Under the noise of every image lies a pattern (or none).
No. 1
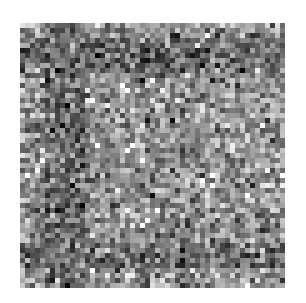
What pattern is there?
bands of rows crossing bands of columns
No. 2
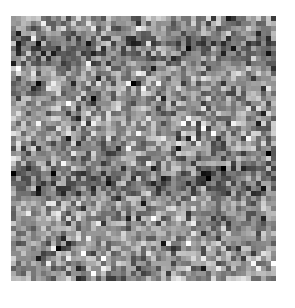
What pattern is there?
bands of rows
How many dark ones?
2
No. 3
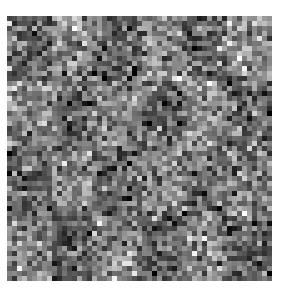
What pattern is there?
a checkerboard
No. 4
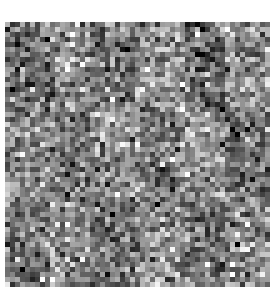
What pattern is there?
a checkerboard
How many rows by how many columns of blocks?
3 by 6
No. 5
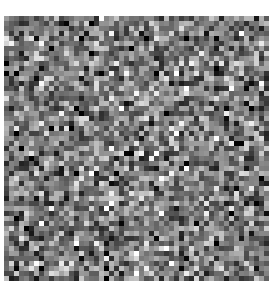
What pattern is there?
only noise
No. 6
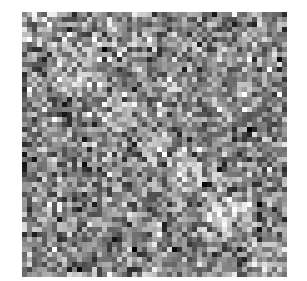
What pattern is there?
blocks along the diagonal
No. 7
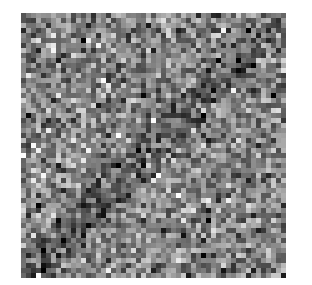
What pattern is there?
a diagonal band
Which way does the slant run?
bottom left to top right
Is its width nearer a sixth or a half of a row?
a sixth
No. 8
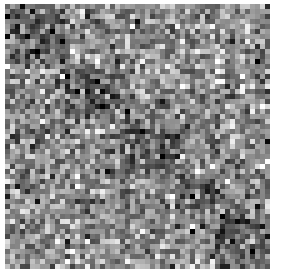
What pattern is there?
blocks along the diagonal
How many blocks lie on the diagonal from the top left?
5
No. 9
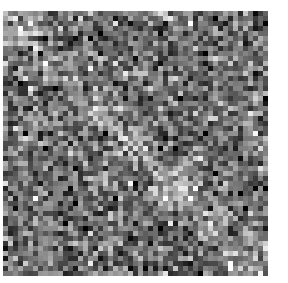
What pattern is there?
blocks along the diagonal
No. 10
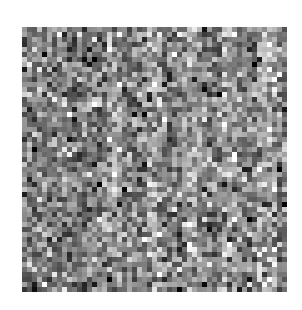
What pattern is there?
bands of columns
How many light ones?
5
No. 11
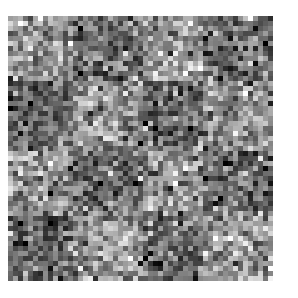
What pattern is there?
a checkerboard
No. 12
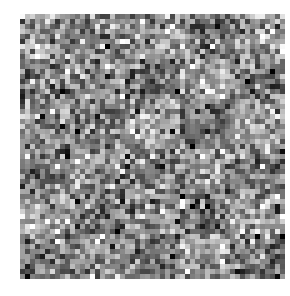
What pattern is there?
a checkerboard
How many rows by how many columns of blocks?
6 by 5
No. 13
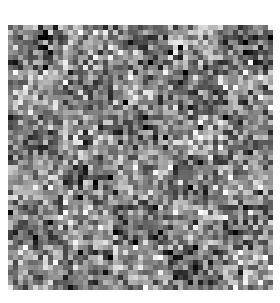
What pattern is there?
a checkerboard
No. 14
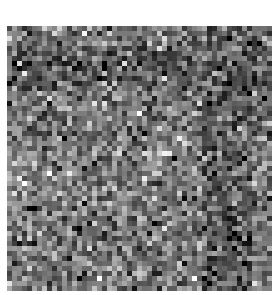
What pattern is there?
bands of rows crossing bands of columns
